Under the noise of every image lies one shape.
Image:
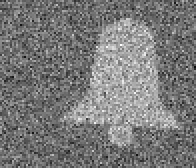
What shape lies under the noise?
bell
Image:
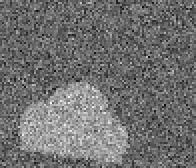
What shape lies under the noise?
cloud
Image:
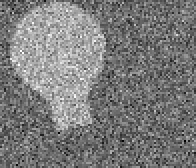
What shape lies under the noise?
light bulb
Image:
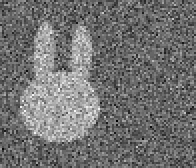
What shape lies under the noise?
rabbit's head
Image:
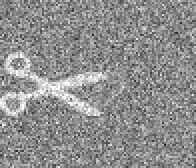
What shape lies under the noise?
pair of scissors
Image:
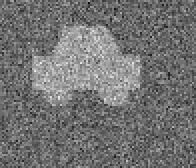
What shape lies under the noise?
car
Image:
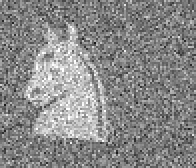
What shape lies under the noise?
chess knight
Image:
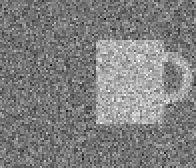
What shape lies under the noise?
cup
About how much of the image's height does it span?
half
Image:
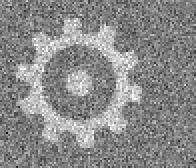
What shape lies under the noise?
gear
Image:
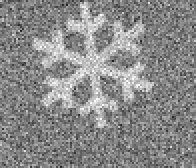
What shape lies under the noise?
snowflake
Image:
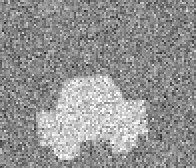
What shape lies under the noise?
car
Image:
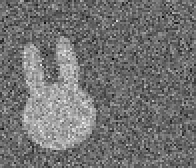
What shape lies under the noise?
rabbit's head
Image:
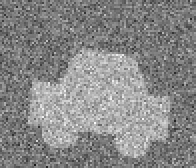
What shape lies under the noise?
car
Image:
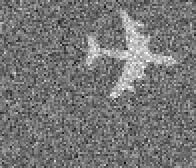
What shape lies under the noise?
airplane
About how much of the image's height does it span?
half
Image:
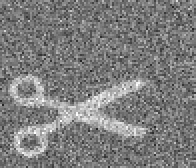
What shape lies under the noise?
pair of scissors
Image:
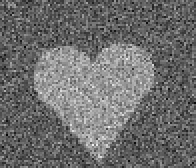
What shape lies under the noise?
heart
